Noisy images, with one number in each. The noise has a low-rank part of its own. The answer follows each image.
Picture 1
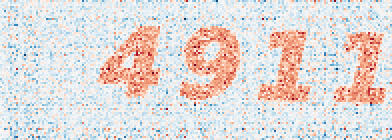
4911
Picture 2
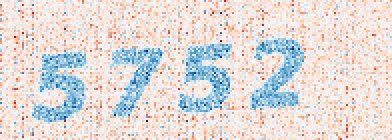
5752
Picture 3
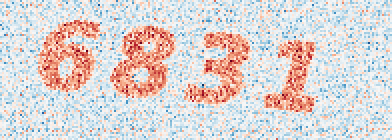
6831
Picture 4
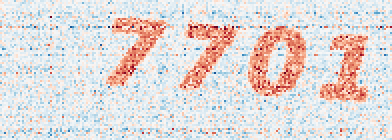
7701
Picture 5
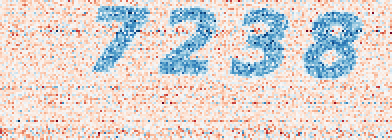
7238
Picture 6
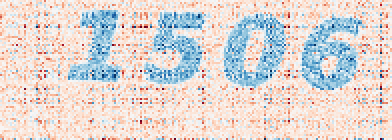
1506
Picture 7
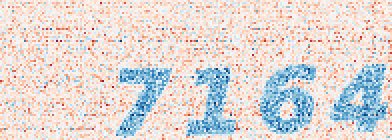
7164
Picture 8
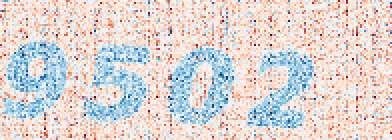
9502
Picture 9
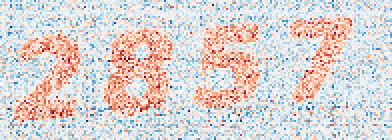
2857
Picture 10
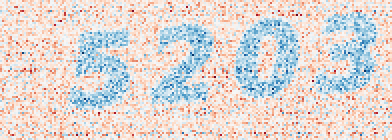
5203
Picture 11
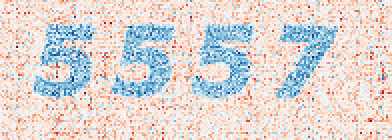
5557
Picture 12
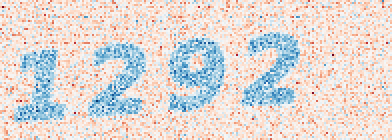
1292
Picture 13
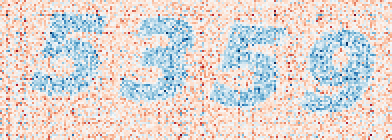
5359
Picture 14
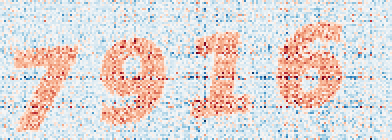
7916
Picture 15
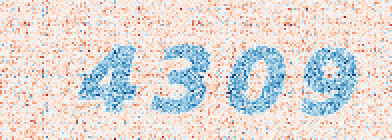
4309
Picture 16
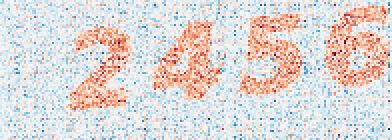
2456
